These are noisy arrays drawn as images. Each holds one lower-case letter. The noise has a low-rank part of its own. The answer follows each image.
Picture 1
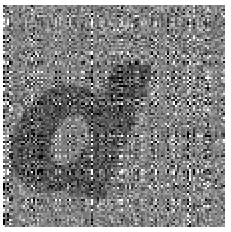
dark d
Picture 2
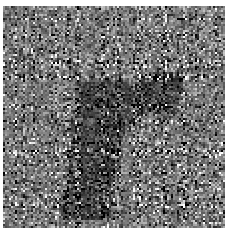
dark r
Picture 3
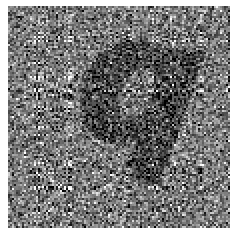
dark q
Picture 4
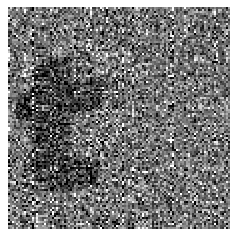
dark t
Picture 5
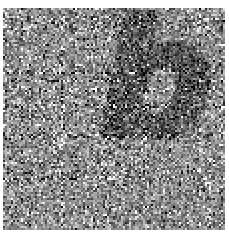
dark b
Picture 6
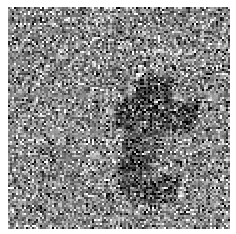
dark t
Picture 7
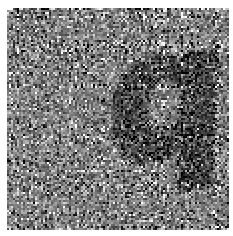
dark q
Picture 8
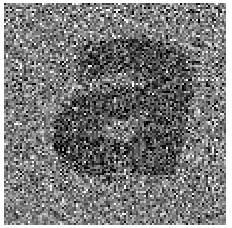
dark a
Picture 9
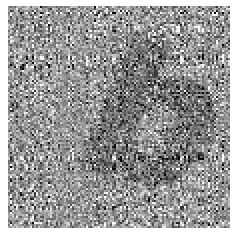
dark b
